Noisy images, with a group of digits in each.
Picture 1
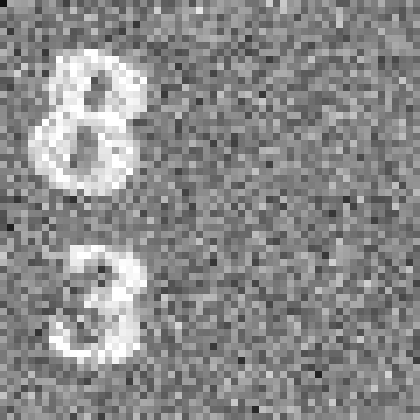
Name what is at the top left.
8
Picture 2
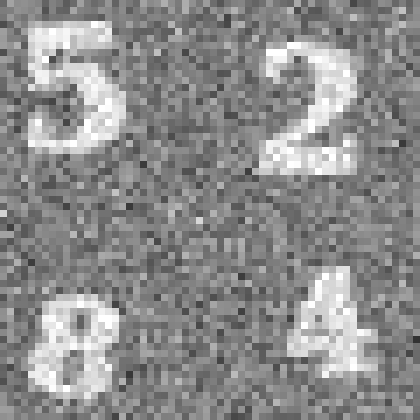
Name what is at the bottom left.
8
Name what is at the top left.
5
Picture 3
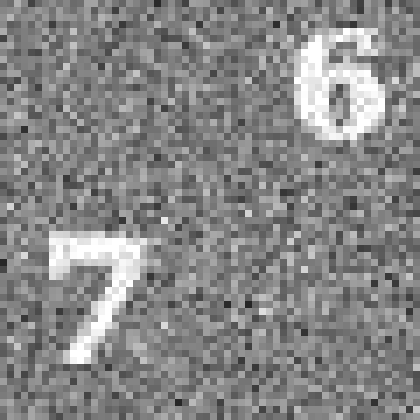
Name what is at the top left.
nothing
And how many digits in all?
2
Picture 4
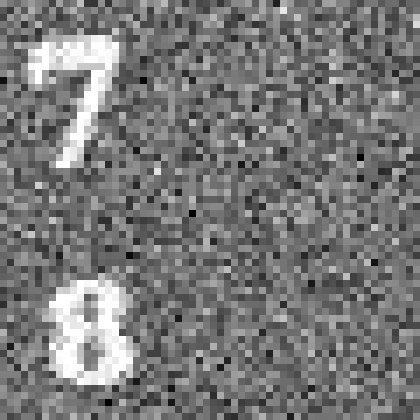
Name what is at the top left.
7
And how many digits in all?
2
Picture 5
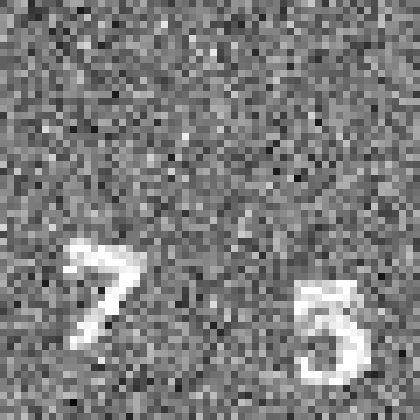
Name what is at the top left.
nothing
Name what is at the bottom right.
5
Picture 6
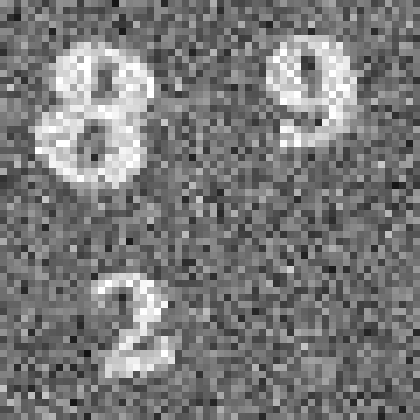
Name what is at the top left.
8
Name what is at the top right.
9
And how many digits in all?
3
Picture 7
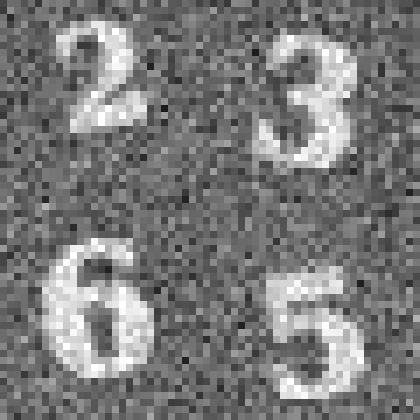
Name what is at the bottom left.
6
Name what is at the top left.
2
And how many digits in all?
4
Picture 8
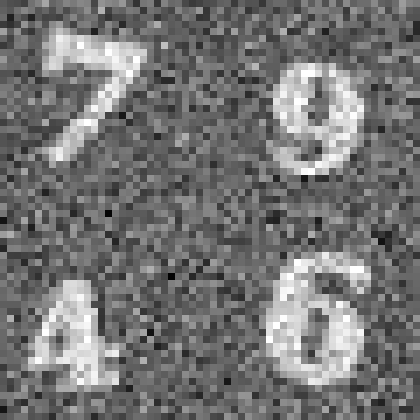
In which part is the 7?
top left
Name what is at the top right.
9
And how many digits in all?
4
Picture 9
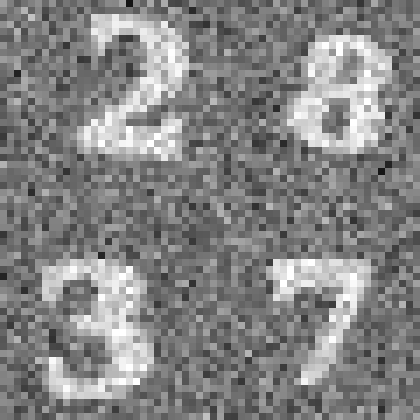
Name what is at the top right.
8
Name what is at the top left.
2
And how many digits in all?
4
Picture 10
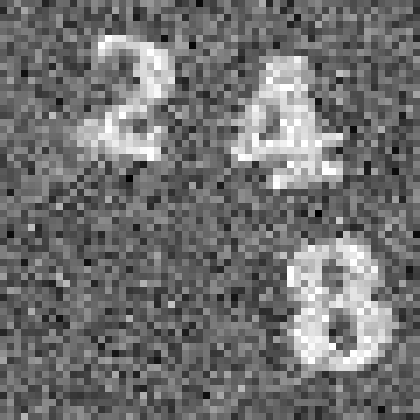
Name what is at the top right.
4
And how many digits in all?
3
